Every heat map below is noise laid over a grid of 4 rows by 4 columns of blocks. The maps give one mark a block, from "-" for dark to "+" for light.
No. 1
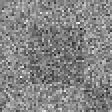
+ + + +
+ - - +
+ - - +
+ + + -
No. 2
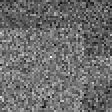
- - - -
+ + + -
+ + + +
+ + + -
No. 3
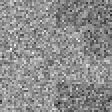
+ + - -
+ + + -
+ + + +
+ + - -
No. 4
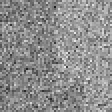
- - + +
- - + +
- - + +
- - - +
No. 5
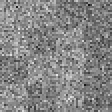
+ + - -
+ - + -
- + + -
+ - + -
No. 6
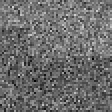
+ + + +
- + + +
- - - -
- - - -
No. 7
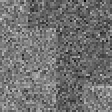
+ - - -
+ + - -
+ + - -
+ + - +
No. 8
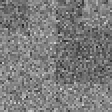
- + - +
+ + - -
+ + - -
+ + + +
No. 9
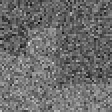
- - - -
- + - -
+ + - -
+ + + +
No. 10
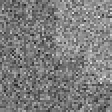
- - + +
- - + +
- - - +
- - - -
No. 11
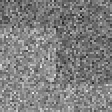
- - - -
+ + - -
+ + - -
+ + + +
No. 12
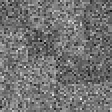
- + + -
+ - + -
+ + - -
+ + + +
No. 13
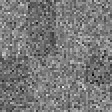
+ - + +
+ - + +
- + + -
- + + +
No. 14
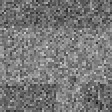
- - - -
+ + + +
+ + + +
- - + -
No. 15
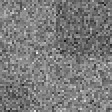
+ + - -
+ + - -
+ + + +
- + + +
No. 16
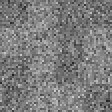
- + - -
+ + - +
- + - +
- + + -
